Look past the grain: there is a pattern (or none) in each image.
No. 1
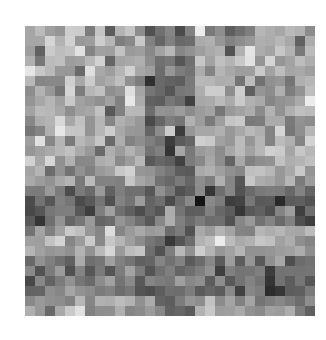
bands of rows crossing bands of columns
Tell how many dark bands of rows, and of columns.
2 and 1
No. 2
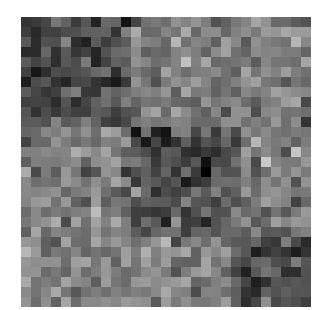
blocks along the diagonal
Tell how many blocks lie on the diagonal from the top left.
3
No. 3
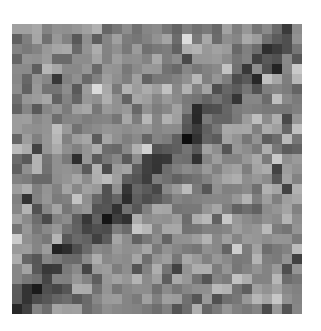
a diagonal band
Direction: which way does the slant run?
bottom left to top right
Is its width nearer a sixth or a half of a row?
a sixth
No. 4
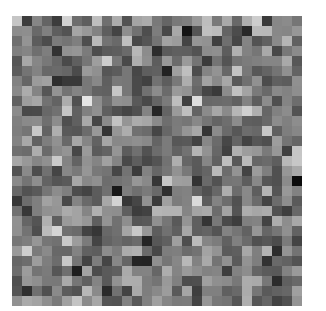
only noise
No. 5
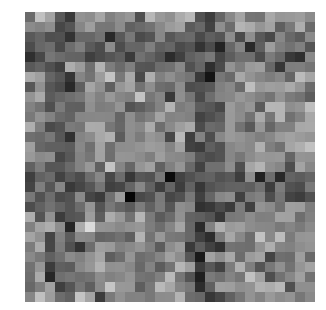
bands of rows crossing bands of columns
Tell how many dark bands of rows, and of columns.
2 and 2
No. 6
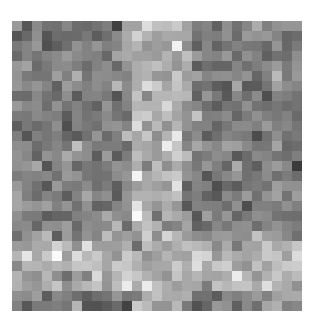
bands of rows crossing bands of columns
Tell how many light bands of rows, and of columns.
1 and 1
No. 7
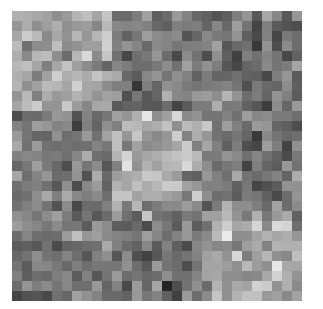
blocks along the diagonal
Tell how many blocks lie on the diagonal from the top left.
3
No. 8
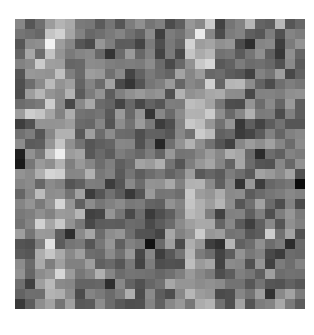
bands of columns
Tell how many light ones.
2
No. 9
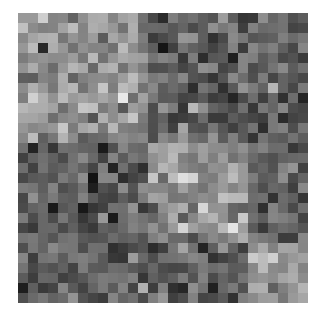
blocks along the diagonal
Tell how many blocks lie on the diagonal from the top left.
3
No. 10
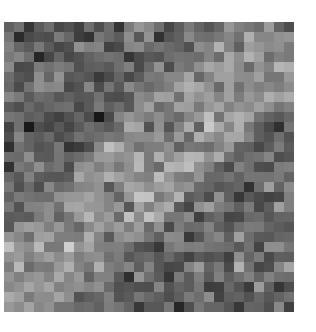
a diagonal band
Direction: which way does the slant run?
bottom left to top right
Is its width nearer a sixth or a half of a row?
a half
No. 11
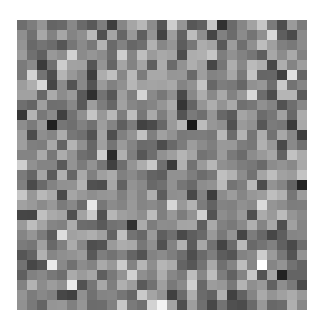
only noise
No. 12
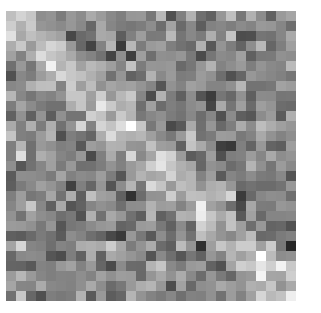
a diagonal band
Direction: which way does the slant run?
top left to bottom right
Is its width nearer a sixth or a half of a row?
a sixth
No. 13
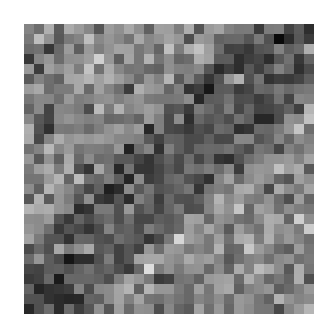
a diagonal band
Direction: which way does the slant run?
bottom left to top right
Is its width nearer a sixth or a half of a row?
a half
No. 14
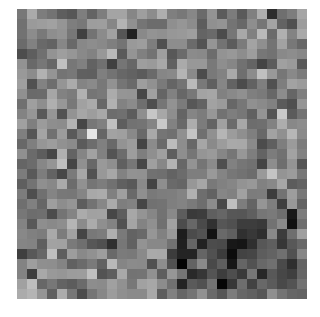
one block
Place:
bottom right
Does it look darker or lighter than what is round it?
darker
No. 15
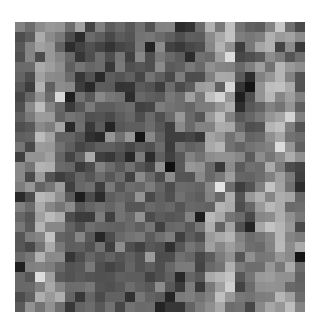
bands of columns
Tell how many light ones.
3
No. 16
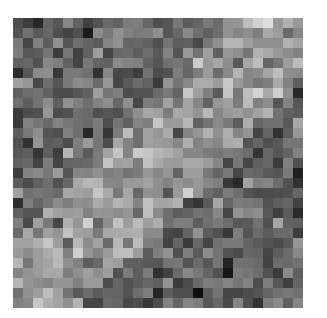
a diagonal band
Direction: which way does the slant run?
bottom left to top right
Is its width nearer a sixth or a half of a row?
a half
